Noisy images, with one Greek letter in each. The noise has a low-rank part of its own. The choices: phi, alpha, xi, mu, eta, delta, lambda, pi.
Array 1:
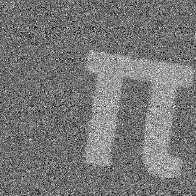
light pi
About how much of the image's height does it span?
two thirds
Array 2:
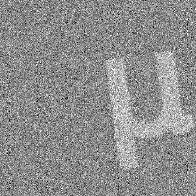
light mu
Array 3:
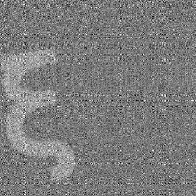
light xi
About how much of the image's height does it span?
two thirds
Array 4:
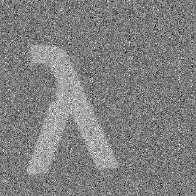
light lambda
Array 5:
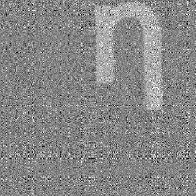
light eta
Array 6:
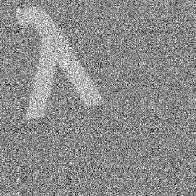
light lambda
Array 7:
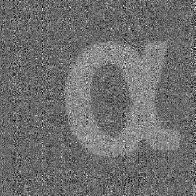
light alpha
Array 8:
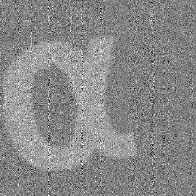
light alpha
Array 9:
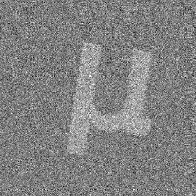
light mu
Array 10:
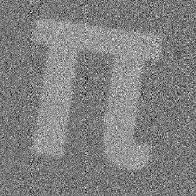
light pi
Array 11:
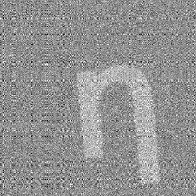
light eta
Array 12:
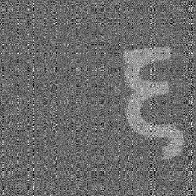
light xi
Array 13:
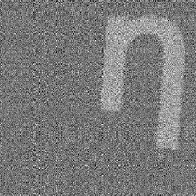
light eta
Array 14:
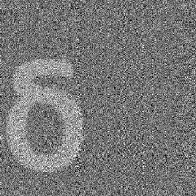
light delta
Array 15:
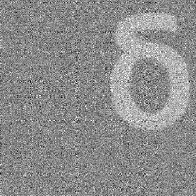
light delta
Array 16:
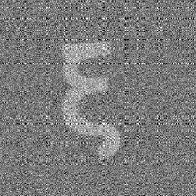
light xi
